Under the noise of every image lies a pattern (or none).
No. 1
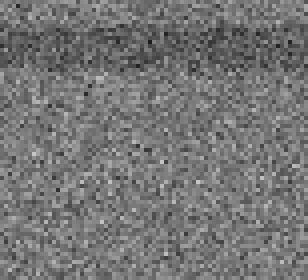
one band of rows
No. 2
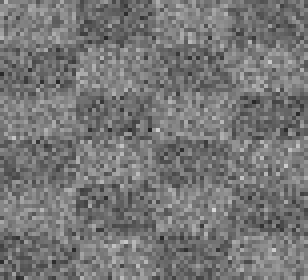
a checkerboard
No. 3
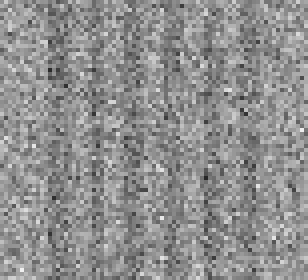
bands of columns
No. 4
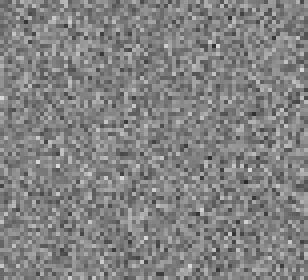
only noise
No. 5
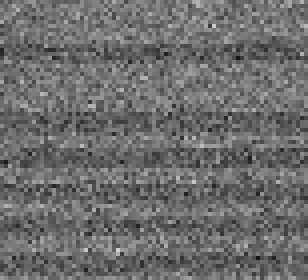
bands of rows
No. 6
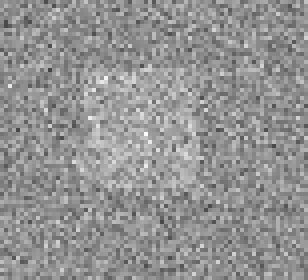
one block
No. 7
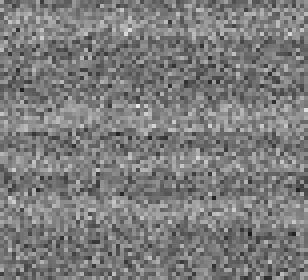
bands of rows
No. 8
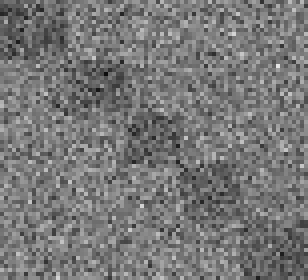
blocks along the diagonal
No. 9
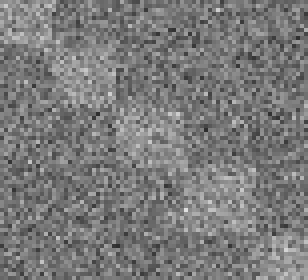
blocks along the diagonal
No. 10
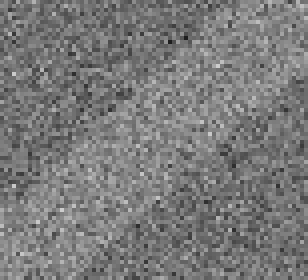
a diagonal band
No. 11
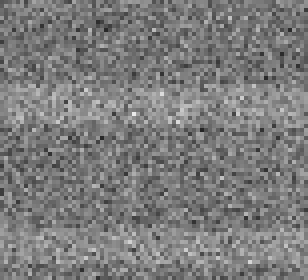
bands of rows
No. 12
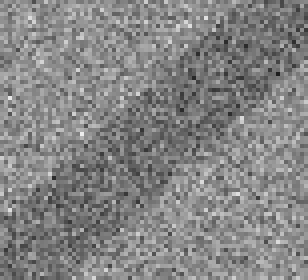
a diagonal band
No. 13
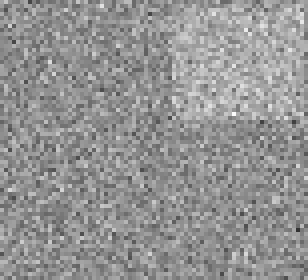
one block
